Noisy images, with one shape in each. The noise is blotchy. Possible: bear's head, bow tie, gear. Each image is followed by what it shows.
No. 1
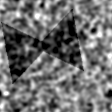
bow tie
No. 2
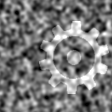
gear
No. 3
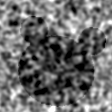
bear's head
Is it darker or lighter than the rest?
darker
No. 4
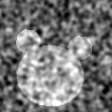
bear's head
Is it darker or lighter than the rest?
lighter
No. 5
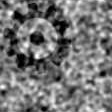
gear
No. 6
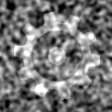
gear
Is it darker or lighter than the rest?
lighter
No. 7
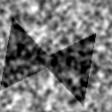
bow tie
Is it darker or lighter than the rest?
darker
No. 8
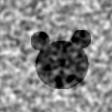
bear's head
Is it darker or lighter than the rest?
darker
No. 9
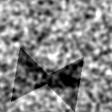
bow tie
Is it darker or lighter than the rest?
darker
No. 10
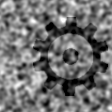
gear
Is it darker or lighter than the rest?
darker
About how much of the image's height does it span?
two thirds
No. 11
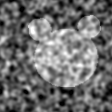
bear's head
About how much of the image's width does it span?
two thirds
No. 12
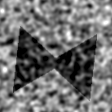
bow tie
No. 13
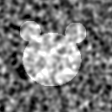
bear's head
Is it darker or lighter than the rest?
lighter
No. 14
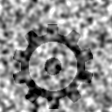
gear
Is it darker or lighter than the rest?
darker
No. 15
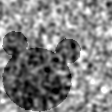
bear's head
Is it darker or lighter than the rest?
darker
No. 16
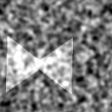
bow tie
